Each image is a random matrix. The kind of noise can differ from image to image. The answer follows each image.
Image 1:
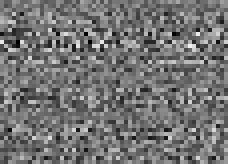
rows of uneven size
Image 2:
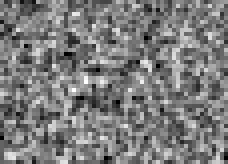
blotchy
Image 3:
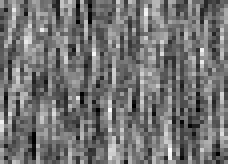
streaked along the columns
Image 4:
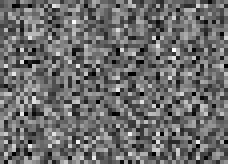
low rank plus noise
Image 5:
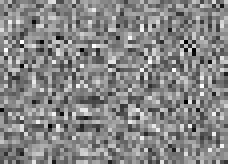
low rank plus noise
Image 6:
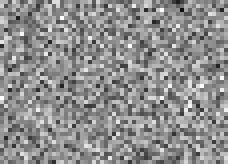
independent entries
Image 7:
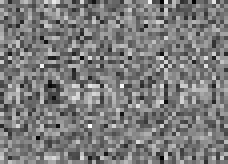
low rank plus noise
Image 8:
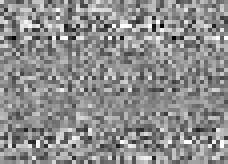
rows of uneven size
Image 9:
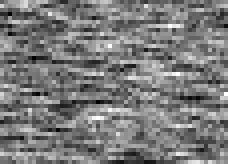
streaked along the rows
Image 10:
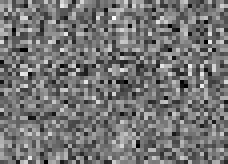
low rank plus noise
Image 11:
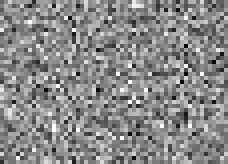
low rank plus noise
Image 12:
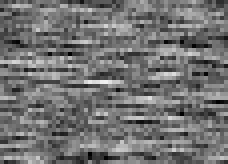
streaked along the rows
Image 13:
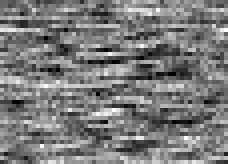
streaked along the rows
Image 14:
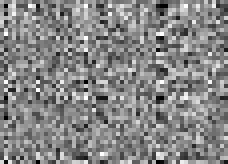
low rank plus noise
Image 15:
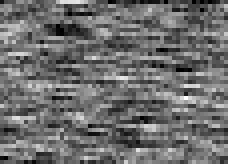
streaked along the rows
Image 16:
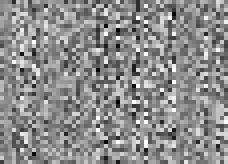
columns of uneven size
